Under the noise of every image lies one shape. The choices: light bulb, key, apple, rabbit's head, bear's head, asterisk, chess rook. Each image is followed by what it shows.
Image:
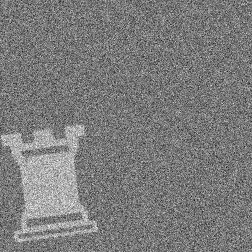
chess rook
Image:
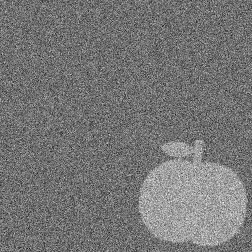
apple
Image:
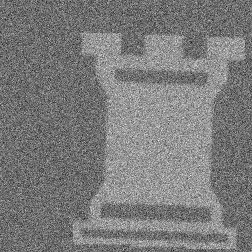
chess rook
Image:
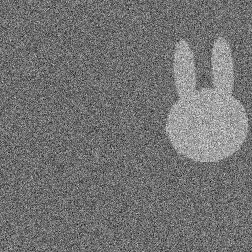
rabbit's head
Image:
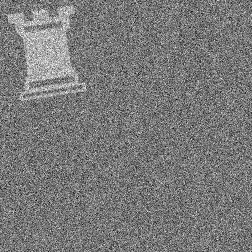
chess rook
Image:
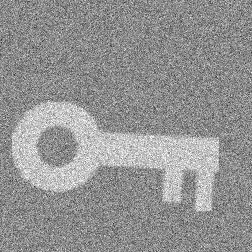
key
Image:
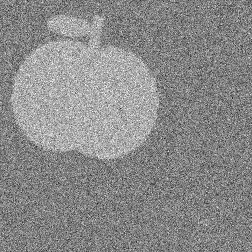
apple
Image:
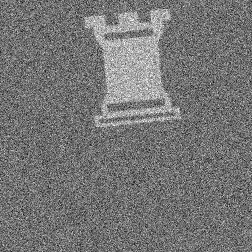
chess rook
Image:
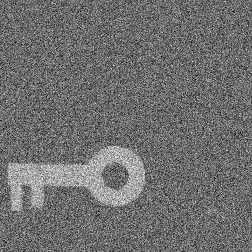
key
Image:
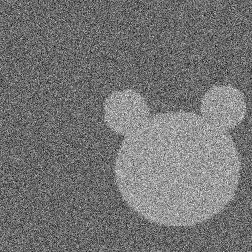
bear's head
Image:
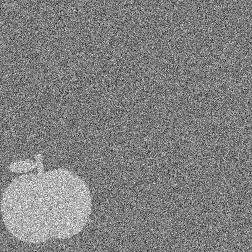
apple
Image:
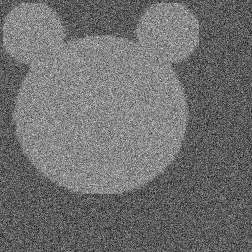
bear's head
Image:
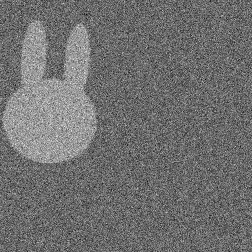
rabbit's head
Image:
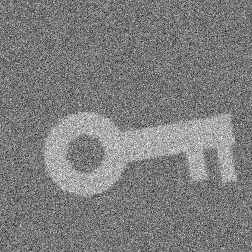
key
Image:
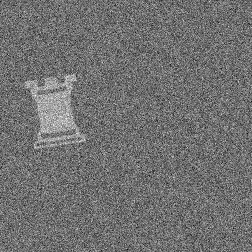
chess rook
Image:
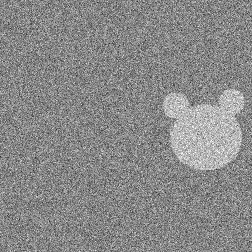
bear's head
